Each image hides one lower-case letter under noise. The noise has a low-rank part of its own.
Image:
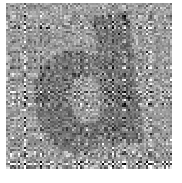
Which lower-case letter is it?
d
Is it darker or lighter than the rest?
darker
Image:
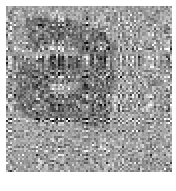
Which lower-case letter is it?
a
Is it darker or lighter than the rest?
darker
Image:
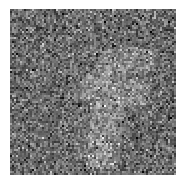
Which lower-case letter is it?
f
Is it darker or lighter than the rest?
lighter
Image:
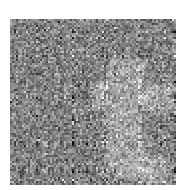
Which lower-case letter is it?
t
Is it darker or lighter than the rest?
lighter
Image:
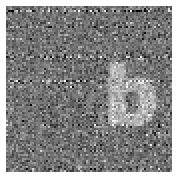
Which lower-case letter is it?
b
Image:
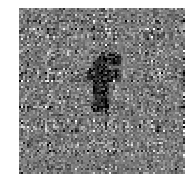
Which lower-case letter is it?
f
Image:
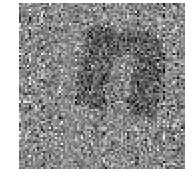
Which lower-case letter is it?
n
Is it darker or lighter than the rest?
darker
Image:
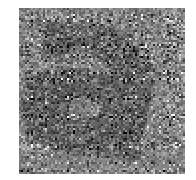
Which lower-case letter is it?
a
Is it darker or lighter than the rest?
darker
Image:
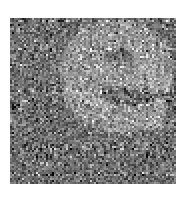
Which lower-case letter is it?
e
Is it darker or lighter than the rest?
lighter
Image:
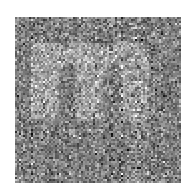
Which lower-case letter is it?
m
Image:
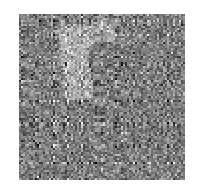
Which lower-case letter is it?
r
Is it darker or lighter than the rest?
lighter
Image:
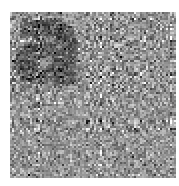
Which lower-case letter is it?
a
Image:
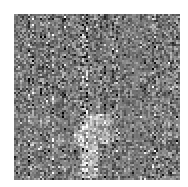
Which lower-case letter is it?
f
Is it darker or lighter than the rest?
lighter
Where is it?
bottom middle
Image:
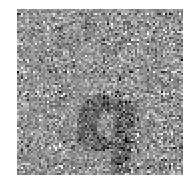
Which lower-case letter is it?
q
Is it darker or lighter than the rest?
darker
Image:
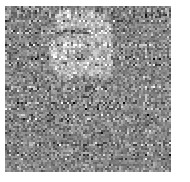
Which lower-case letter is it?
a
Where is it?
top middle
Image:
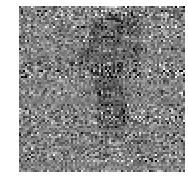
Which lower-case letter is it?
f
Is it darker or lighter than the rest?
darker
